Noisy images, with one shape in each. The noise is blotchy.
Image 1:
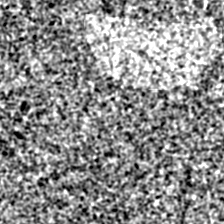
light half disc
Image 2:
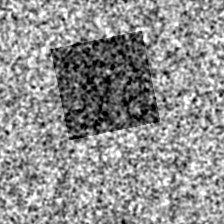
dark square
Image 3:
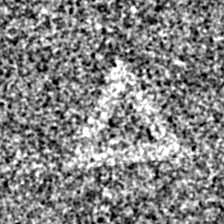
light triangle frame
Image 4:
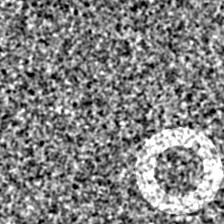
light ring, bottom right
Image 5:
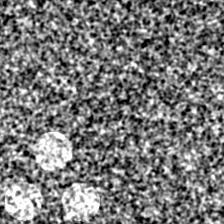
light three dots, bottom left
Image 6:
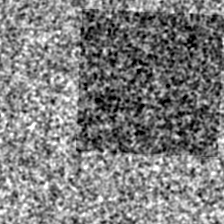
dark square
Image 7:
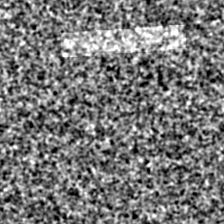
light bar
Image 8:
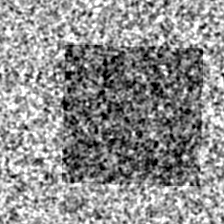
dark square
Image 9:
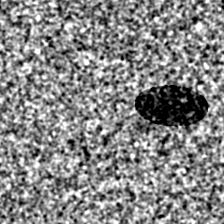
dark ellipse, middle right
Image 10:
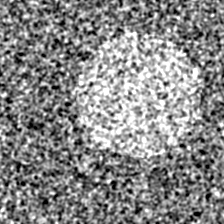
light disc
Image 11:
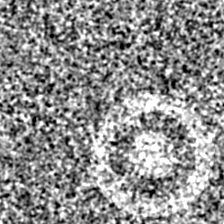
light bullseye
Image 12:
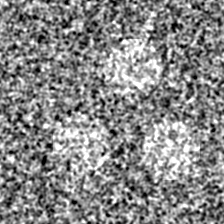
light three dots
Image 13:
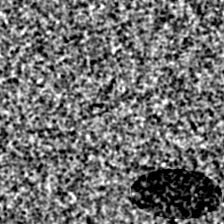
dark ellipse, bottom right
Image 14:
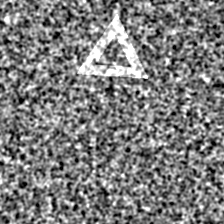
light triangle frame, top middle
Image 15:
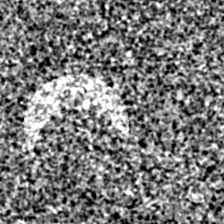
light crescent
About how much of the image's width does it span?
half
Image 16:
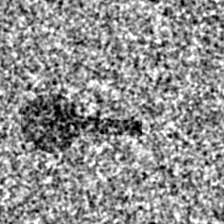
dark lollipop
